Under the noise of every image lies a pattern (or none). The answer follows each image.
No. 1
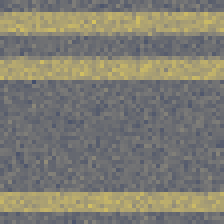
bands of rows
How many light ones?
3
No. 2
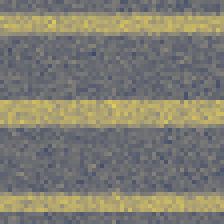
bands of rows
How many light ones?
3
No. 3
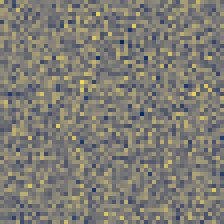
only noise
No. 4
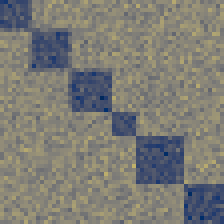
blocks along the diagonal
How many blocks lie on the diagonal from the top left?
6
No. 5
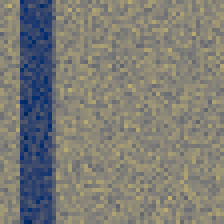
one band of columns
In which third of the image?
left
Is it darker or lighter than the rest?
darker
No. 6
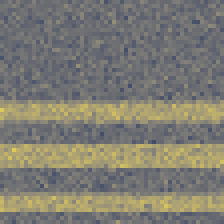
bands of rows
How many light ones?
3
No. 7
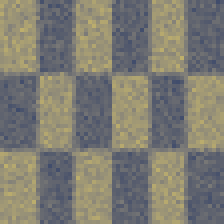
a checkerboard
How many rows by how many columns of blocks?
3 by 6
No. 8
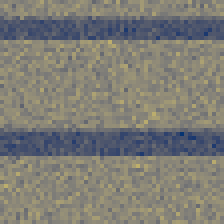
bands of rows
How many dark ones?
2
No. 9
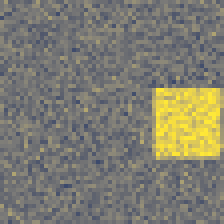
one block
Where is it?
middle right
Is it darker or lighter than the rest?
lighter
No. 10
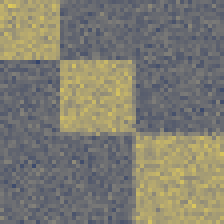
blocks along the diagonal
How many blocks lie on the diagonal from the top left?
3
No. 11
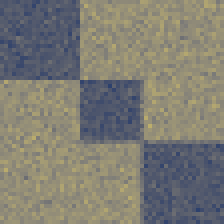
blocks along the diagonal
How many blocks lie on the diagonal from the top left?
3
